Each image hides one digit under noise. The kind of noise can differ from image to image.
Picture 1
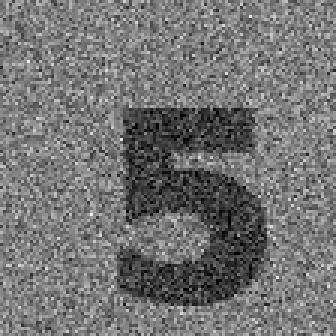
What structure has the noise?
independent entries
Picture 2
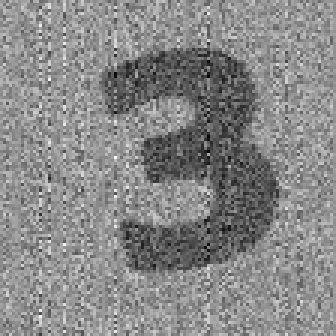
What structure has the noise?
columns of uneven size
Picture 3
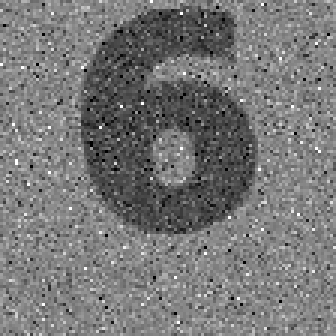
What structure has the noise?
heavy tails
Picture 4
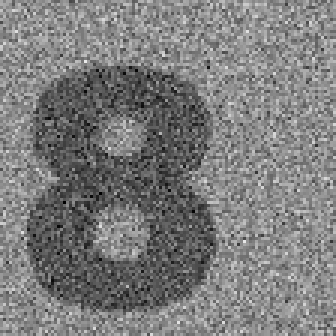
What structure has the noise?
independent entries
